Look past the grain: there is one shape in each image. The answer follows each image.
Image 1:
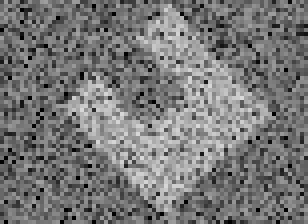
square with a notch
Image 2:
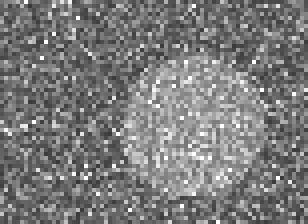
disc
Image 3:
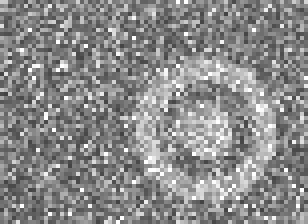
bullseye
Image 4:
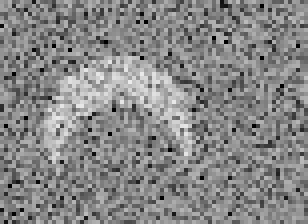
crescent
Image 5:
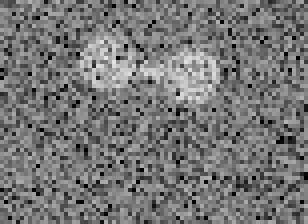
dumbbell
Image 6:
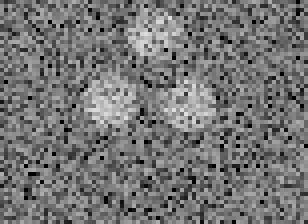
three dots
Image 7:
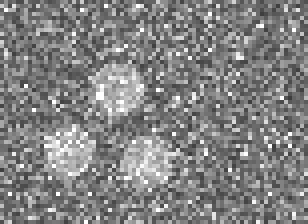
three dots
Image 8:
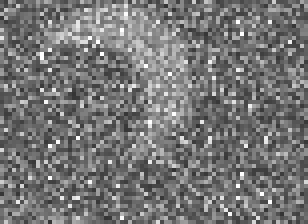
crescent
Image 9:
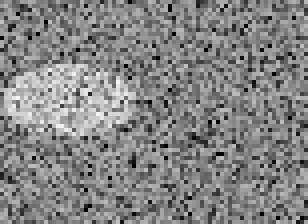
ellipse
